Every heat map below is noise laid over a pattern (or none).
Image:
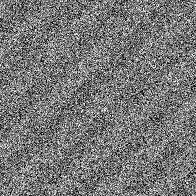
diagonal stripes
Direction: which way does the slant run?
bottom left to top right
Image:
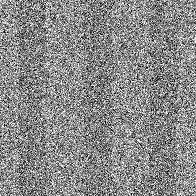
vertical stripes
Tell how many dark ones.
3
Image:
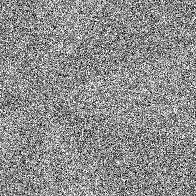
spokes from one point
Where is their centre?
middle left
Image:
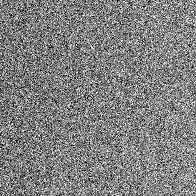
a smooth slope
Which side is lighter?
right
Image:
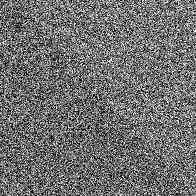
a sharp edge
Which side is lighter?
top right
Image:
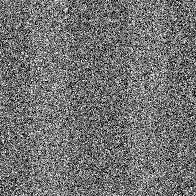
vertical stripes
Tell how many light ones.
2
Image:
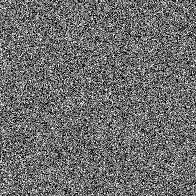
only noise
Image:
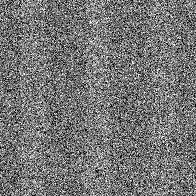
vertical stripes
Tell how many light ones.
3
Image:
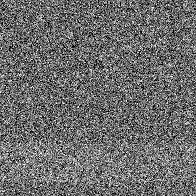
one horizontal stripe
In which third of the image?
bottom
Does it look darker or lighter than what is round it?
lighter
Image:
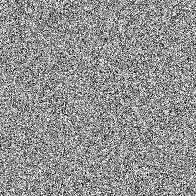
only noise
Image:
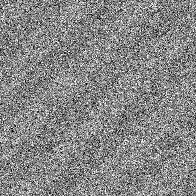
diagonal stripes
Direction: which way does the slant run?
bottom left to top right
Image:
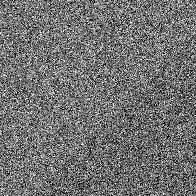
a sharp edge
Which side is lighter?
top left
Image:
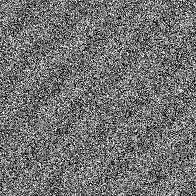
diagonal stripes
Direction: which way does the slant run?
bottom left to top right
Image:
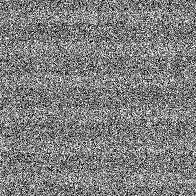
horizontal stripes
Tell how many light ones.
6
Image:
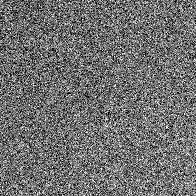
a smooth slope
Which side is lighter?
bottom right
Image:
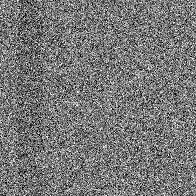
one vertical stripe
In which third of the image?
left
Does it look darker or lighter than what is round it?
darker
